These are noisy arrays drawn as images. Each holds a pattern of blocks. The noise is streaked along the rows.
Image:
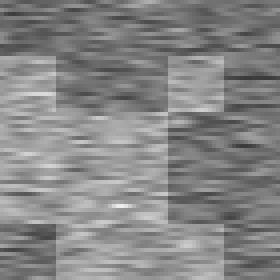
mirrored about the diagonal from the bottom left
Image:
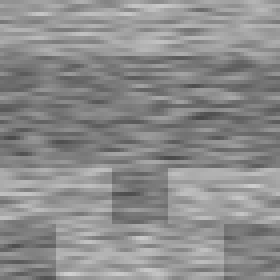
left and right mirror each other
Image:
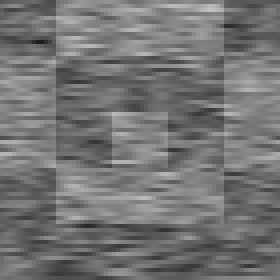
left and right mirror each other
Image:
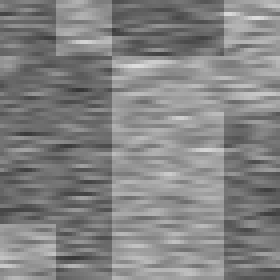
no symmetry
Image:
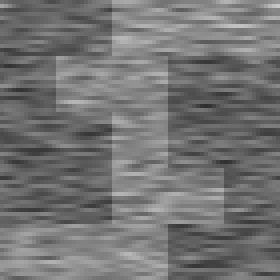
the same after a half turn
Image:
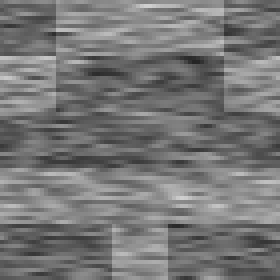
left and right mirror each other
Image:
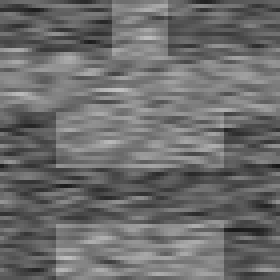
left and right mirror each other
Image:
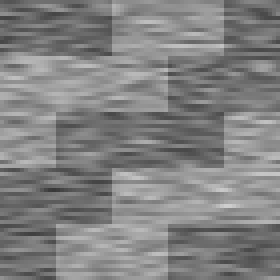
the same after a half turn
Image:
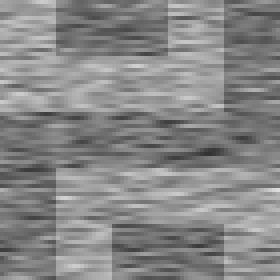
the same after a half turn
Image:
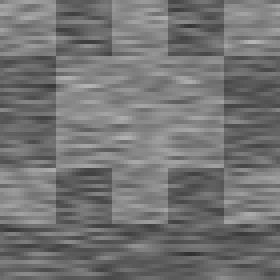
left and right mirror each other
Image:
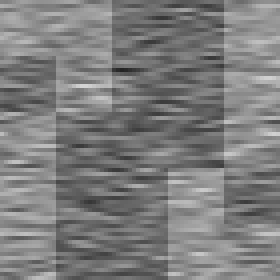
the same after a half turn
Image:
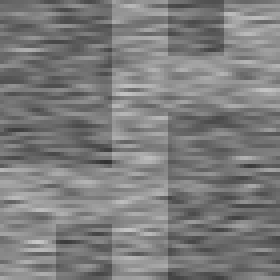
the same after a half turn
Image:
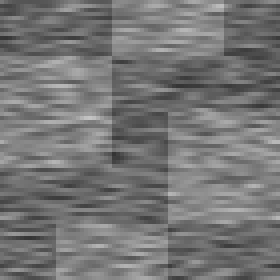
the same after a half turn
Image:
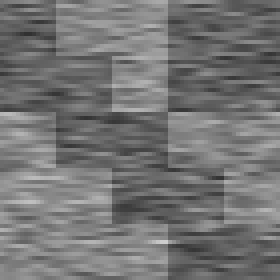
mirrored about the diagonal from the bottom left
